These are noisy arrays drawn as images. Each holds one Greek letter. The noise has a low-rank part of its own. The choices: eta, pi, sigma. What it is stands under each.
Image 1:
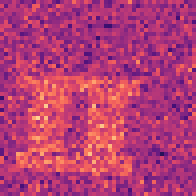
pi
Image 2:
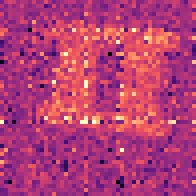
pi
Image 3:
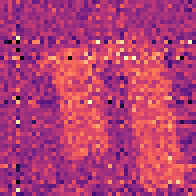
eta
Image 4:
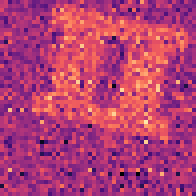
pi
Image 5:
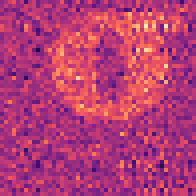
sigma
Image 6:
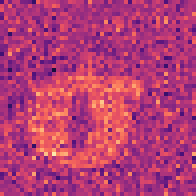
sigma
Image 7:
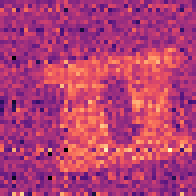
pi
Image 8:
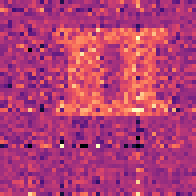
pi
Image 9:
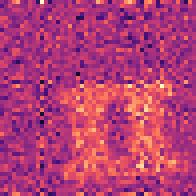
pi
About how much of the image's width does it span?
two thirds
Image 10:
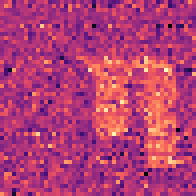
eta
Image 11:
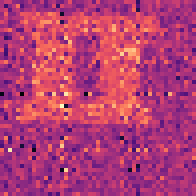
pi
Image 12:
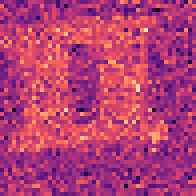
pi
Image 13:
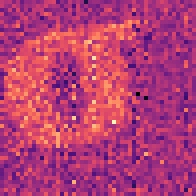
sigma
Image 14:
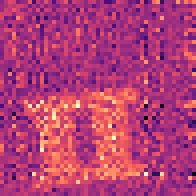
pi
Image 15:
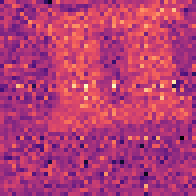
pi
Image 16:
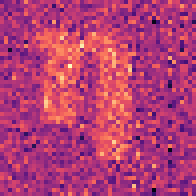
eta
